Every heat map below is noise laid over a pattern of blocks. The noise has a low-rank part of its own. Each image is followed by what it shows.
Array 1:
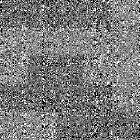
no symmetry
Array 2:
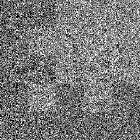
mirrored about the diagonal from the bottom left
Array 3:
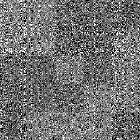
mirrored about the diagonal from the top left
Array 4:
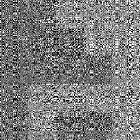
no symmetry
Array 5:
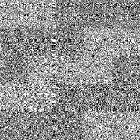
the same after a half turn
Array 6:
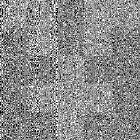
left and right mirror each other
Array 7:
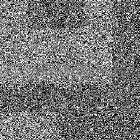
no symmetry
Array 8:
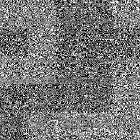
no symmetry
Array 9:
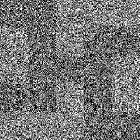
the same after a half turn
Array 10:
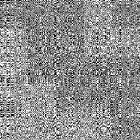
mirrored about the diagonal from the bottom left
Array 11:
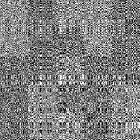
the same after a half turn
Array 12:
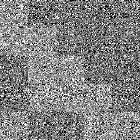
mirrored about the diagonal from the bottom left
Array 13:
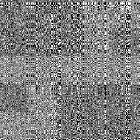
the same after a half turn
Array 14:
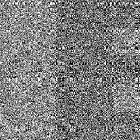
top and bottom mirror each other
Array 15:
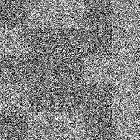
top and bottom mirror each other
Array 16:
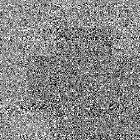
mirrored about the diagonal from the top left
